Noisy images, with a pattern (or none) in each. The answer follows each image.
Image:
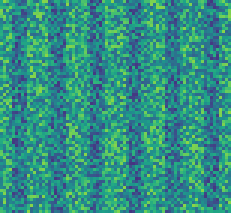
vertical stripes
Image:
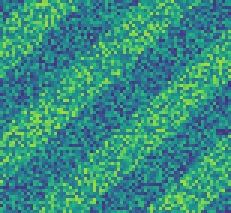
diagonal stripes
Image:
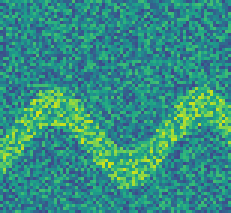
a wavy band
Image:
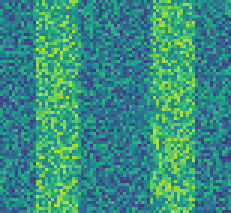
vertical stripes
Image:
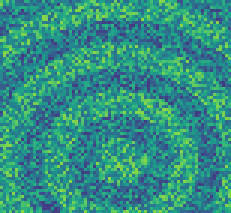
rings round one point
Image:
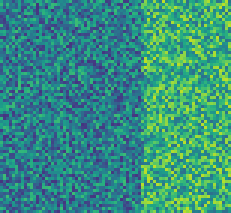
a sharp edge
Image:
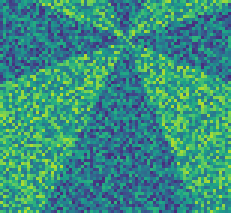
spokes from one point
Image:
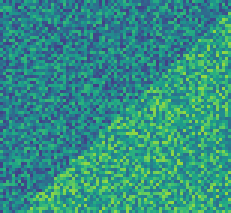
a sharp edge
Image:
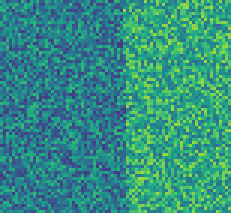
a sharp edge
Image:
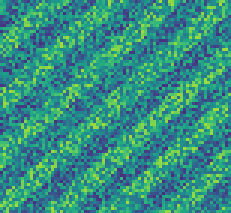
diagonal stripes
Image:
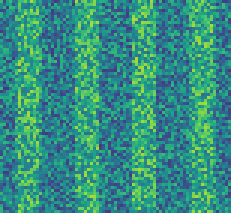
vertical stripes
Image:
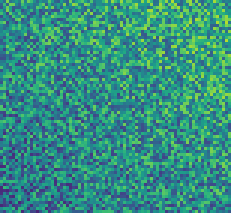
a smooth slope
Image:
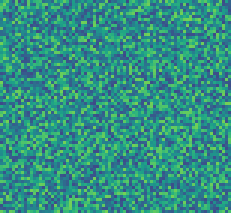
only noise
